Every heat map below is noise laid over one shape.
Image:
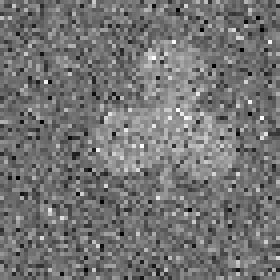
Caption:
light club
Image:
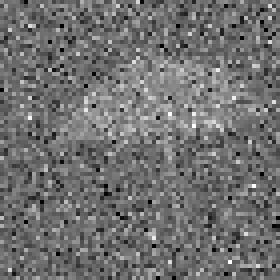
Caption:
light umbrella
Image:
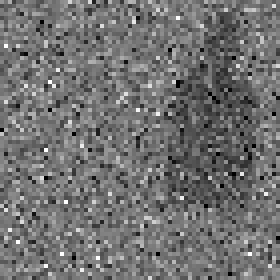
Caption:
dark bottle
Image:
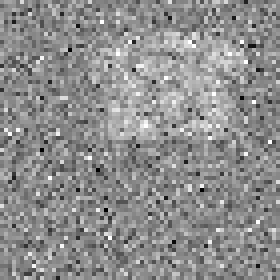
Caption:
light telephone
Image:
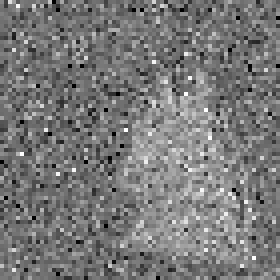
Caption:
light chess knight
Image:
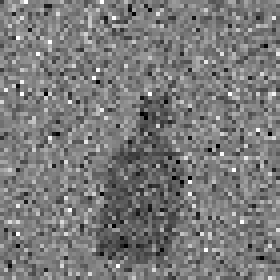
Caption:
dark bottle
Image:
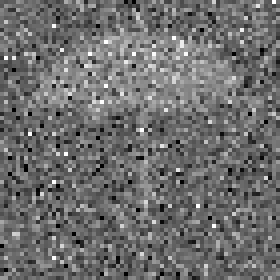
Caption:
light umbrella
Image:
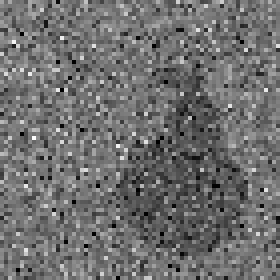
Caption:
dark pear
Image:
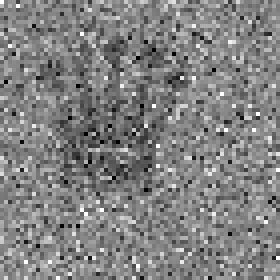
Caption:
dark chess queen
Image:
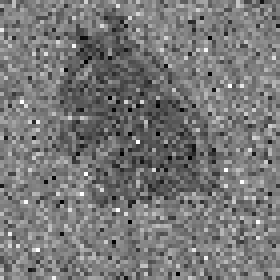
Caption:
dark chess knight
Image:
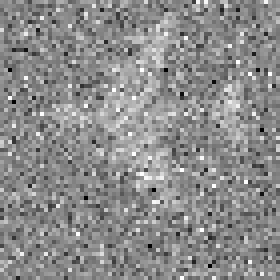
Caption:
light airplane
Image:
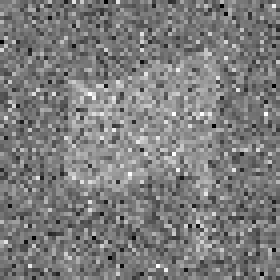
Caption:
light flag
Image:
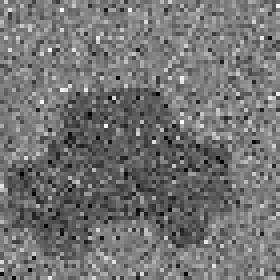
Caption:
dark car
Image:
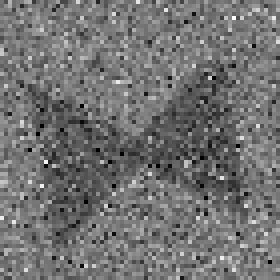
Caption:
dark bow tie
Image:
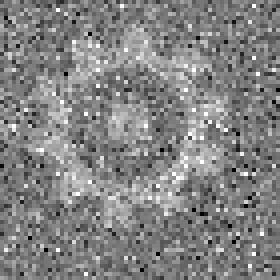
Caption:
light gear
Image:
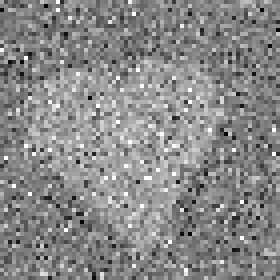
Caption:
light heart
